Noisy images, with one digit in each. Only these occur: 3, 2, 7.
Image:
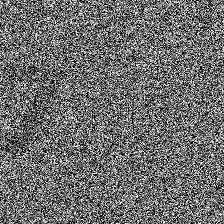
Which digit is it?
7
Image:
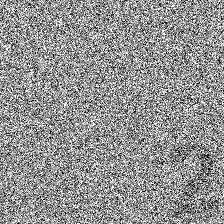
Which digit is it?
2
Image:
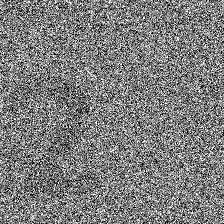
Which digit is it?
2
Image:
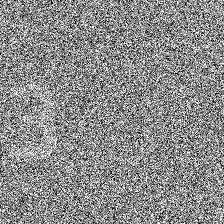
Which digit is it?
3
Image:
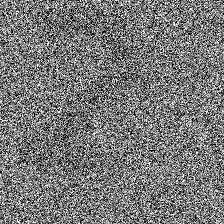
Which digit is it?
2
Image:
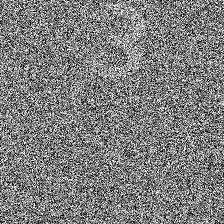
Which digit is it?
3
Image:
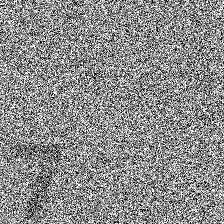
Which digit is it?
7
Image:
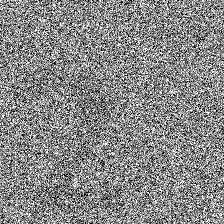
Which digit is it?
2
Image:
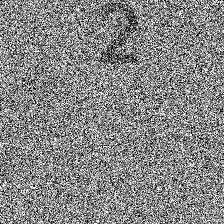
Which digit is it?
2
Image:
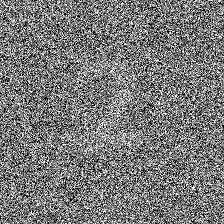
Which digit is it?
2
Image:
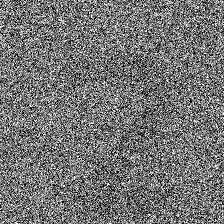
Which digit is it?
2
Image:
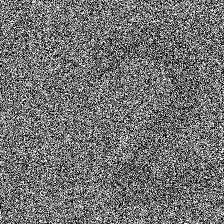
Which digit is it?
2
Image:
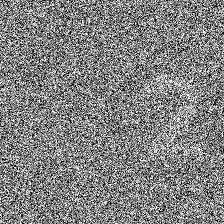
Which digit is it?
2
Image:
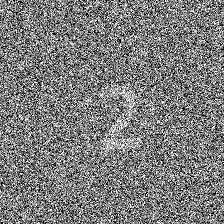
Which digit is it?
2
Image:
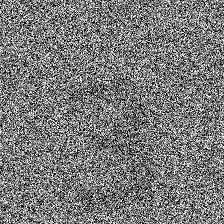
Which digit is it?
3
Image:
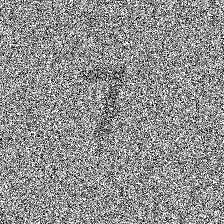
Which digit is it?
7
